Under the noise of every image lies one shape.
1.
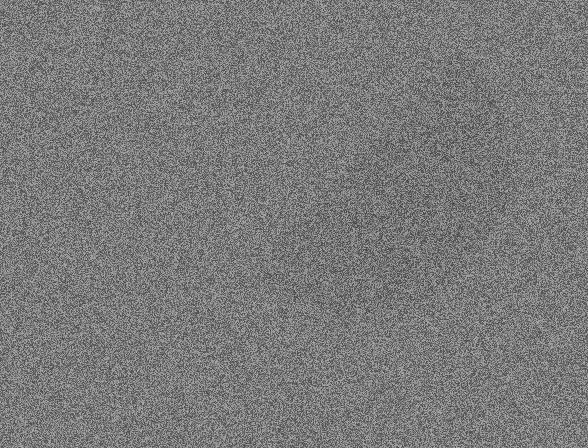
half disc
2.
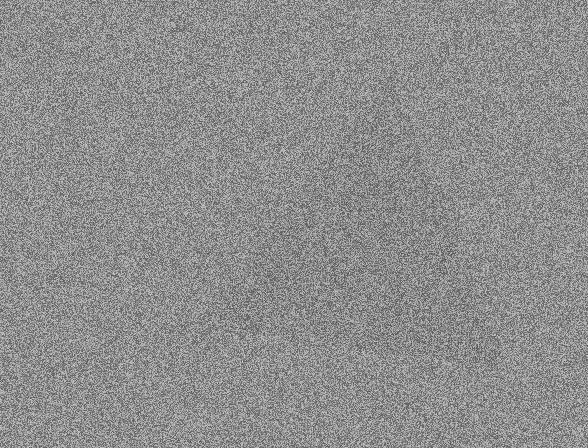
triangle
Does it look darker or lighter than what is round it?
darker
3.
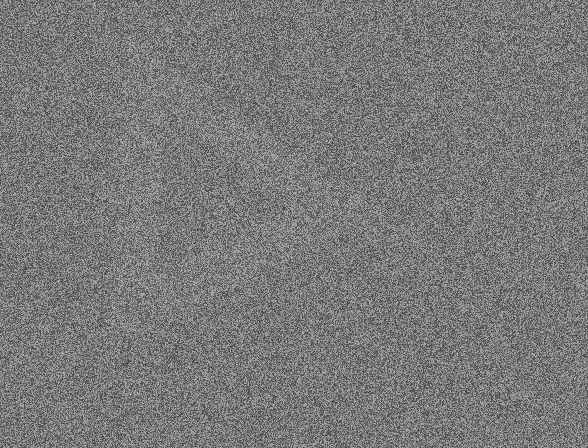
triangle frame
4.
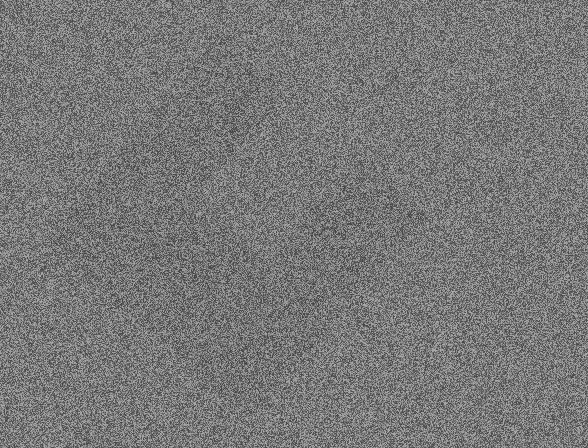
square with a notch
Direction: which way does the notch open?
up and right
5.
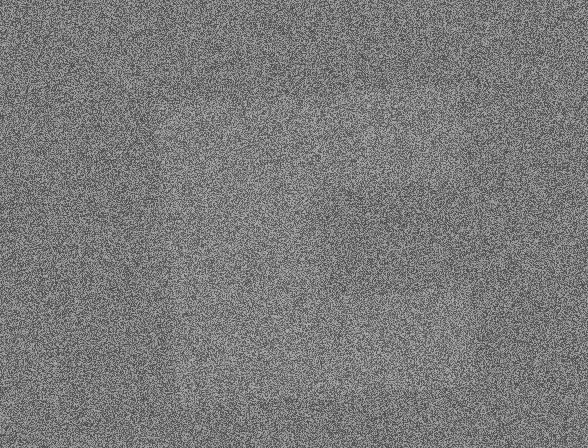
square with a notch
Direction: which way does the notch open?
right
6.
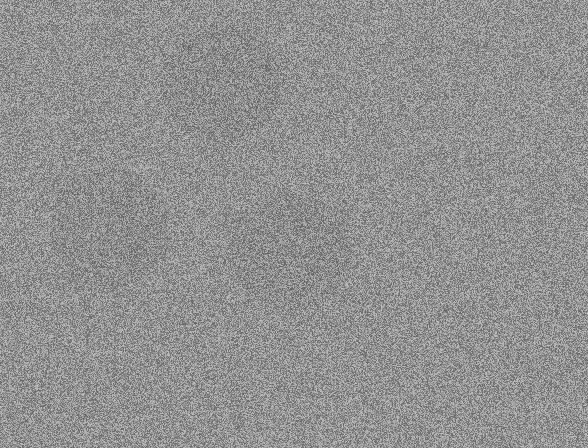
three dots
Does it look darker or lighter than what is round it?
darker
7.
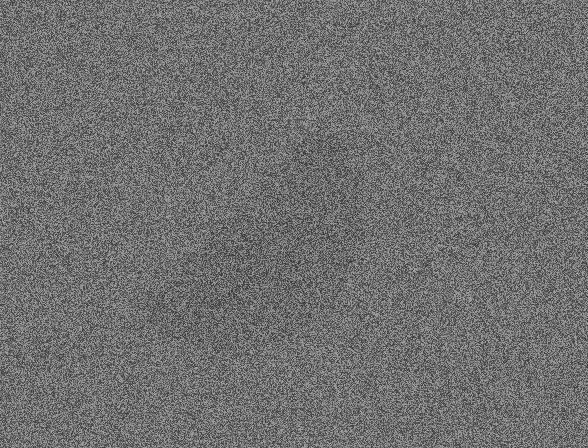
half disc
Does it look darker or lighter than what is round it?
darker
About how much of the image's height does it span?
half
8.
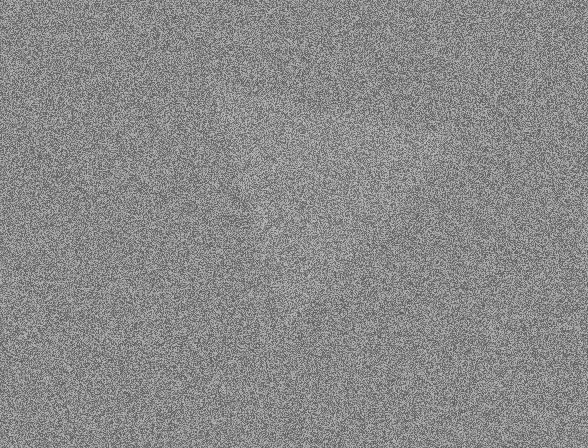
triangle
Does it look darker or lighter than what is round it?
lighter
